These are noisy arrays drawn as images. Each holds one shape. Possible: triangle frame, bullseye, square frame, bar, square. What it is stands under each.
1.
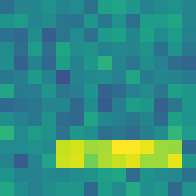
light bar
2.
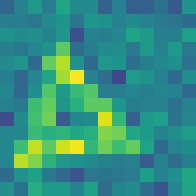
light triangle frame
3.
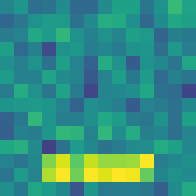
light bar
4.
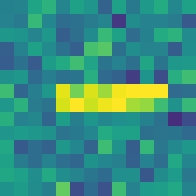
light bar
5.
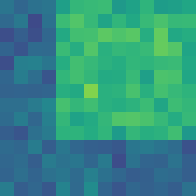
light square
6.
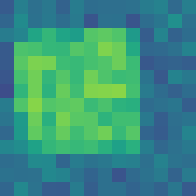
light square
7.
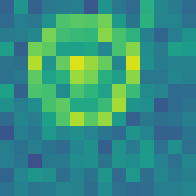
light bullseye
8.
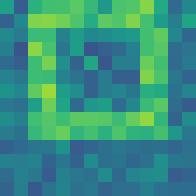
light square frame
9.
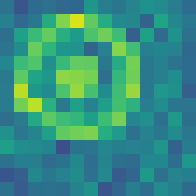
light bullseye
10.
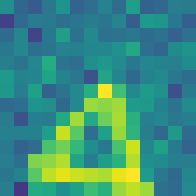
light triangle frame
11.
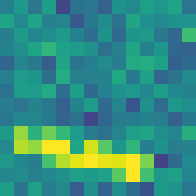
light bar
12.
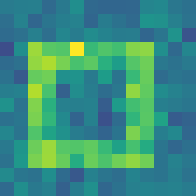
light square frame
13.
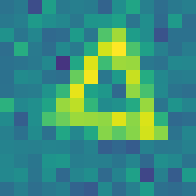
light triangle frame
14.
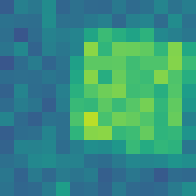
light square
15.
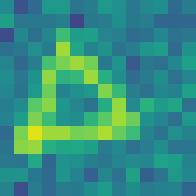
light triangle frame
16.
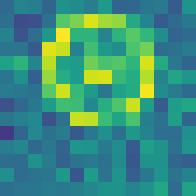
light bullseye
